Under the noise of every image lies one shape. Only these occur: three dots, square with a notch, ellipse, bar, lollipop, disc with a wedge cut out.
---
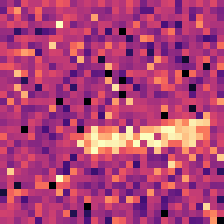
bar
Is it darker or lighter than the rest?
lighter
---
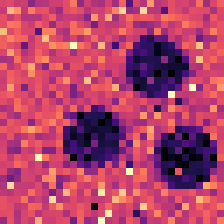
three dots
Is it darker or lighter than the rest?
darker
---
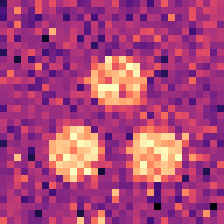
three dots
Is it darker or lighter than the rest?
lighter
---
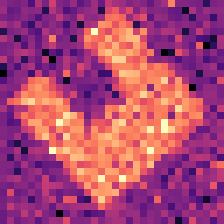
square with a notch
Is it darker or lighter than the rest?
lighter
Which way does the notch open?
up and left
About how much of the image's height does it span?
nearly all
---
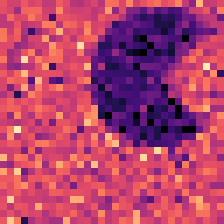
disc with a wedge cut out
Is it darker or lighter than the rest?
darker
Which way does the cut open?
right
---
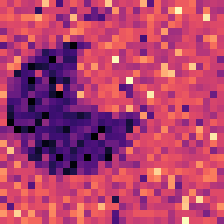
disc with a wedge cut out
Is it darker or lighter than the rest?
darker
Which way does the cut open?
up and right
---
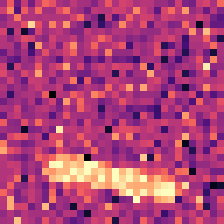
bar
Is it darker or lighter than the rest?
lighter
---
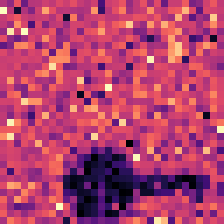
lollipop
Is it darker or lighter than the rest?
darker
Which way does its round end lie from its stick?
left
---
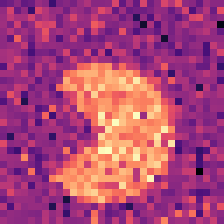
disc with a wedge cut out
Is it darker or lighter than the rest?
lighter
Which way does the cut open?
left
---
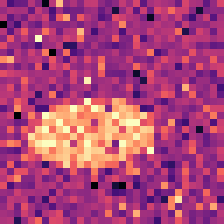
ellipse
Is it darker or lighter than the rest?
lighter
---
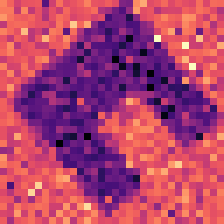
square with a notch
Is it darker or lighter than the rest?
darker
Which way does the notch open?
down and right
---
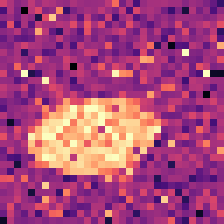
ellipse
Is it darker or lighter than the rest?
lighter
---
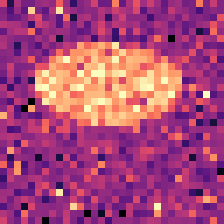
ellipse
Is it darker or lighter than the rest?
lighter
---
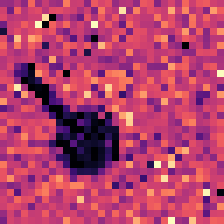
lollipop
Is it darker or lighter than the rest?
darker
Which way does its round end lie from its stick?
down and right
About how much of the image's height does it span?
half
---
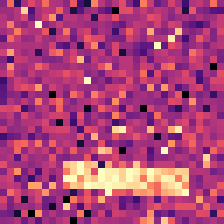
bar
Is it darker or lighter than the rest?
lighter
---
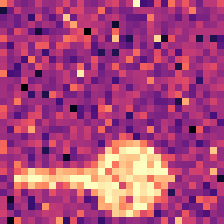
lollipop
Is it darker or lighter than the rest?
lighter
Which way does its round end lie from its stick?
right
